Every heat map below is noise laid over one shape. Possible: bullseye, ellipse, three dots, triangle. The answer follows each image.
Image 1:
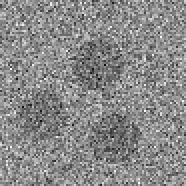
dark three dots
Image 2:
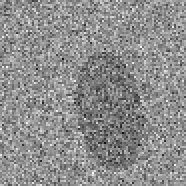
dark ellipse
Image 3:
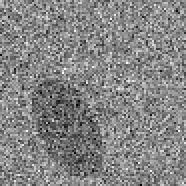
dark ellipse
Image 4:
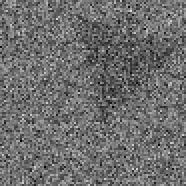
dark triangle
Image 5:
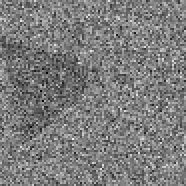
dark triangle
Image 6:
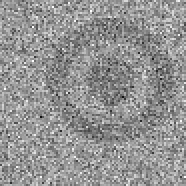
dark bullseye
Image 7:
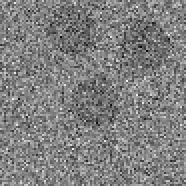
dark three dots
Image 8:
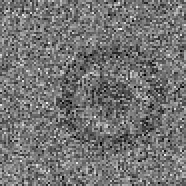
dark bullseye
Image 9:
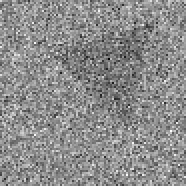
dark triangle
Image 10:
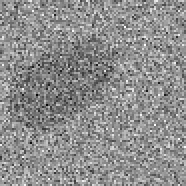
dark ellipse
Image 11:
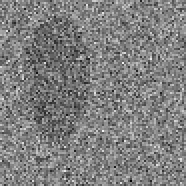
dark ellipse
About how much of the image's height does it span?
two thirds
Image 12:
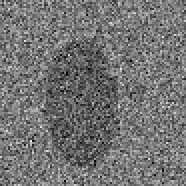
dark ellipse
